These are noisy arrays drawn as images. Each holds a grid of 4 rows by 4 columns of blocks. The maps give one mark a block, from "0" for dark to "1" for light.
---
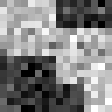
1100
1111
0011
0001
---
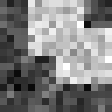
0110
0111
0011
0000
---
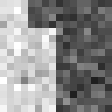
1000
1100
1100
1100
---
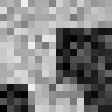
1111
1100
1100
0110
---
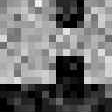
1101
1111
1101
0000
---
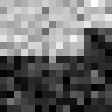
1111
1110
0000
0000
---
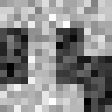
1111
0101
0100
1110
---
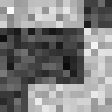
1110
0001
0001
0111
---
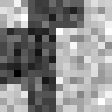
1001
0011
0011
1011
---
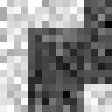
1110
1000
1000
1001
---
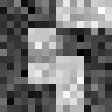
0011
0100
0110
0010
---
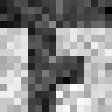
0000
1011
1001
1011
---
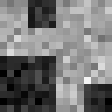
1011
1111
0011
0010
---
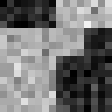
0011
1110
1100
1100
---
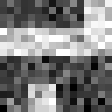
0001
1111
0000
0100
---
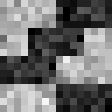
1100
1001
0011
1100
